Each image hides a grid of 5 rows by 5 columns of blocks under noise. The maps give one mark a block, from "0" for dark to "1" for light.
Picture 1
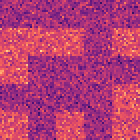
0 0 0 0 0
1 1 1 0 1
1 0 0 0 0
0 0 0 0 1
1 0 1 0 1
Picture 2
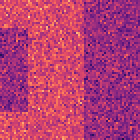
1 1 1 0 0
0 1 1 0 0
0 1 1 0 0
0 1 1 0 0
1 1 1 0 0
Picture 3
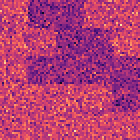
1 0 0 1 1
1 1 0 0 1
1 0 0 0 0
1 1 1 1 0
1 1 1 1 1
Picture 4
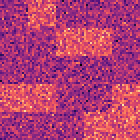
0 1 0 0 0
0 0 1 1 0
0 0 0 0 0
1 1 0 0 1
0 0 0 1 1
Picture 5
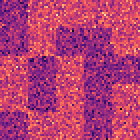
0 1 1 1 1
0 1 0 0 1
1 0 1 0 0
1 0 1 0 1
0 1 1 0 1
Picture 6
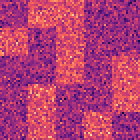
0 1 1 0 0
1 0 1 0 0
0 0 1 0 1
0 1 0 0 1
0 1 0 1 0
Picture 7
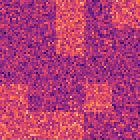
0 0 1 0 1
0 0 1 0 0
0 0 0 0 0
1 0 0 1 0
1 1 1 0 0
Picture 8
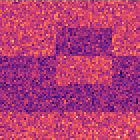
1 1 1 1 1
1 1 0 0 1
0 0 1 1 0
0 0 0 0 0
1 1 1 1 1
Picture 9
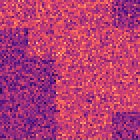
1 1 1 1 0
0 1 1 1 1
0 0 1 1 1
0 0 1 1 1
0 0 1 1 0
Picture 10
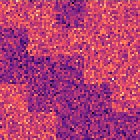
1 1 0 1 1
0 1 1 1 1
0 0 0 1 1
1 0 0 0 1
1 1 0 0 0
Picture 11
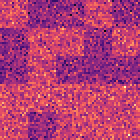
1 0 0 1 0
0 1 1 0 1
0 1 0 0 0
1 1 1 1 1
1 0 1 1 1
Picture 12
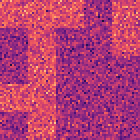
1 1 1 0 1
0 1 0 0 1
0 1 0 0 0
1 1 0 0 0
0 1 0 0 0
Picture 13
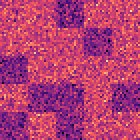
1 1 0 1 1
1 1 1 0 1
0 1 1 1 1
1 0 0 1 0
0 1 0 1 1
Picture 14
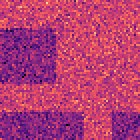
1 1 1 1 1
0 0 1 1 1
0 0 1 1 1
1 1 1 1 1
0 0 0 1 0
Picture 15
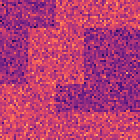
0 0 1 1 1
0 1 1 0 0
0 1 1 0 0
1 1 0 0 0
1 1 1 1 1
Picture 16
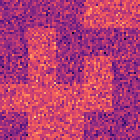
0 0 0 1 1
0 1 0 0 0
0 1 0 1 0
1 1 1 1 0
0 1 1 0 0
